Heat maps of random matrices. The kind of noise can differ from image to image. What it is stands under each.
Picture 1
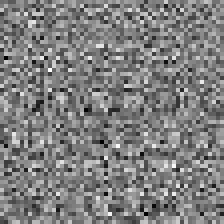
low rank plus noise
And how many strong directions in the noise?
two
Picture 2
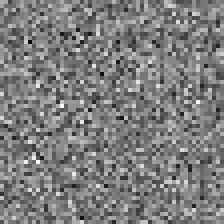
independent entries
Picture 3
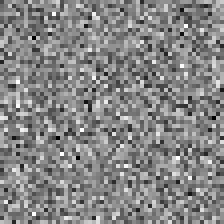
independent entries
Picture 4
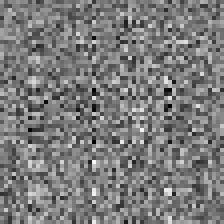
low rank plus noise
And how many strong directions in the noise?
one
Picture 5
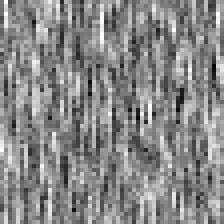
streaked along the columns
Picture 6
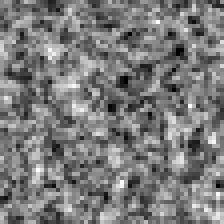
blotchy
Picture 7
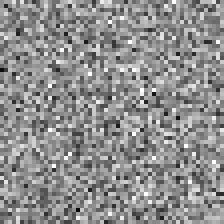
independent entries
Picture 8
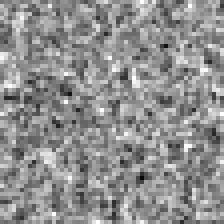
blotchy
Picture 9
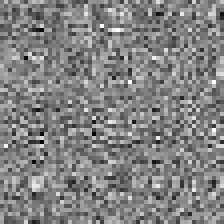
low rank plus noise
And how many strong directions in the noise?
one
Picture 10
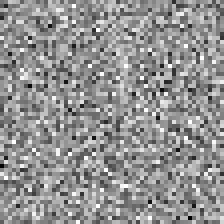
independent entries
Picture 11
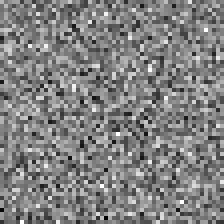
independent entries
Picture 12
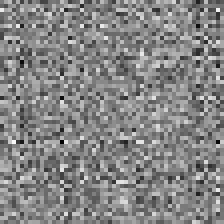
low rank plus noise
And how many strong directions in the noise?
two
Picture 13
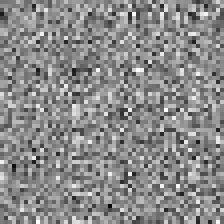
low rank plus noise
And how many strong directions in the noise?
two
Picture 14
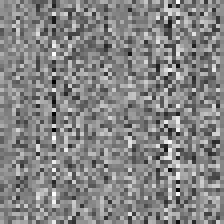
columns of uneven size
